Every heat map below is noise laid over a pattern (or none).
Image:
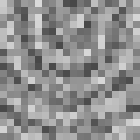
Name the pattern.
rings round one point
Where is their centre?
top middle
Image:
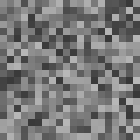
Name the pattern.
only noise
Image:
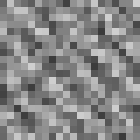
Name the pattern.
diagonal stripes
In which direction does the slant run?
top left to bottom right
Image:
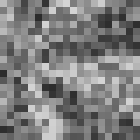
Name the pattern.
spokes from one point
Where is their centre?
middle left
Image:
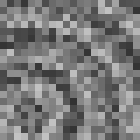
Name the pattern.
rings round one point
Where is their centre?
bottom left
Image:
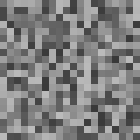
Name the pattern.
only noise
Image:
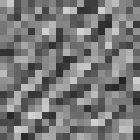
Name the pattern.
diagonal stripes
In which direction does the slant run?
bottom left to top right
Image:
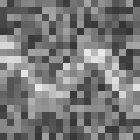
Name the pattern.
a wavy band
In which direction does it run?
left to right
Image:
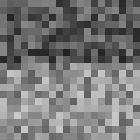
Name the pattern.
a sharp edge
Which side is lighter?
bottom
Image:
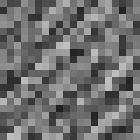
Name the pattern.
diagonal stripes
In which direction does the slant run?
bottom left to top right
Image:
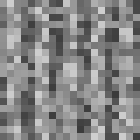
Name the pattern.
vertical stripes
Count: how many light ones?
5
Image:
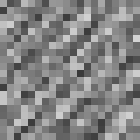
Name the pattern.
diagonal stripes
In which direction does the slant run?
bottom left to top right
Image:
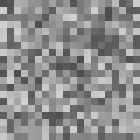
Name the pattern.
only noise
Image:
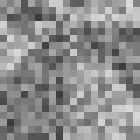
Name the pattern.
spokes from one point
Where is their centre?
top middle
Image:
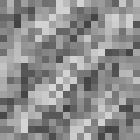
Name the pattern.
diagonal stripes
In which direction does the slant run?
bottom left to top right
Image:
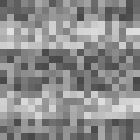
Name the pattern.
horizontal stripes
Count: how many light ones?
2
